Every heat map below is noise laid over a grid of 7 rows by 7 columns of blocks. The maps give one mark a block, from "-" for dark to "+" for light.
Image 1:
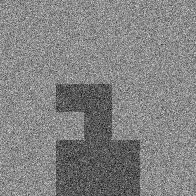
+++++++
+++++++
+++++++
++--+++
+++-+++
++---++
++---++
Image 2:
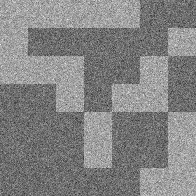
+++++--
+-----+
+++--+-
--+-++-
---+--+
---+--+
-----++
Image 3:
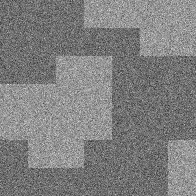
---++++
-----++
--++---
++++---
++++---
-++---+
------+
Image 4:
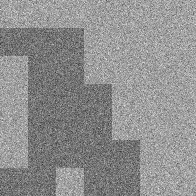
+++++++
---++++
+--++++
+---+++
+---+++
+----++
--+--++
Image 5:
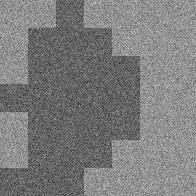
++-++++
+---+++
+----++
-----++
+----++
+---+++
---++++
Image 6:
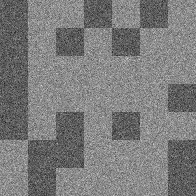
-++-+-+
-+-+-++
-++++++
-+++++-
-+-+-++
+--+++-
+-++++-
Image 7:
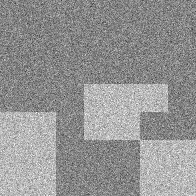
-------
-------
-------
---+++-
++-++--
++---++
++---++
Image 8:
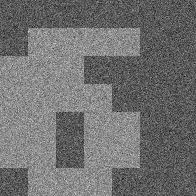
-------
-++++--
+++----
++++---
++-++--
++-++--
-+++---
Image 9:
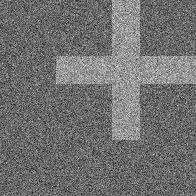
----+--
----+--
--+++++
----+--
----+--
-------
-------
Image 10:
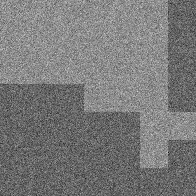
++++++-
++++++-
++++++-
---+++-
-----++
-----+-
-------
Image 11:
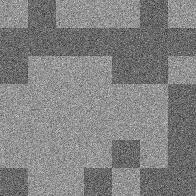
+-+++-+
-------
-+++--+
++++++-
++++++-
++++-+-
-++-+--
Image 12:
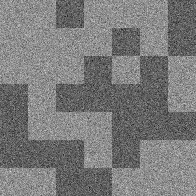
++-+++-
++++-+-
+++-+-+
-+----+
-+++---
---+-++
++--+++
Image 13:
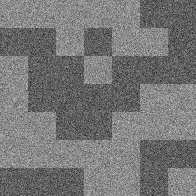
+++++--
--+-++-
+--+---
+----++
++--+++
+++++--
---++-+
